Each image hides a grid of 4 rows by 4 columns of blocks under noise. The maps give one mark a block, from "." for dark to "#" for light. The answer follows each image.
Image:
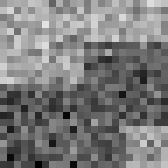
# # # #
# # . .
. . . .
. . . #
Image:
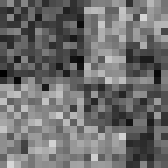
. . # #
. . # .
# # . .
# # # .
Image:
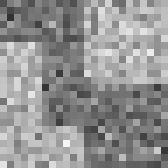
. . # #
# . # #
# . . .
# # . .
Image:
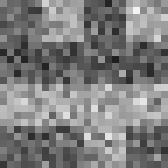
. # . #
. . . .
# # # #
. . # .
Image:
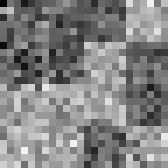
. . . #
. . # .
# # # .
# # . #
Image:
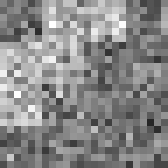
. # # .
# # . .
# . . .
. . . .
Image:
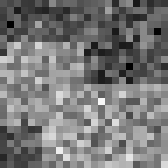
. . . .
# # . .
# # # #
. # # #
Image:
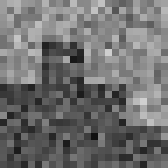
# # # #
# . # #
. . . #
. . . .
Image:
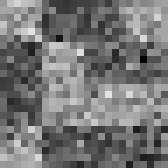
# . . #
. # . .
. # # #
# . . .
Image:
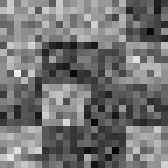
# # # .
# . . #
. # . .
# . . #
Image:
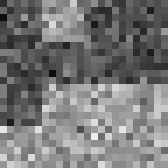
. # . .
. . . .
. # # #
# # # #
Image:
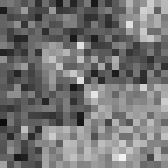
. . . #
. # . .
. . # #
. # # #
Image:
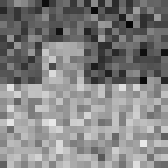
. . . .
. # . .
# # # #
# # # #
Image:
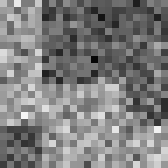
# . . .
# . . .
# # # .
. # # #
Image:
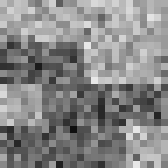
# # # #
. . # #
# . . .
. . . #
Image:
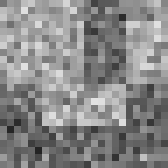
# # . #
# # . #
. # # .
. . . .
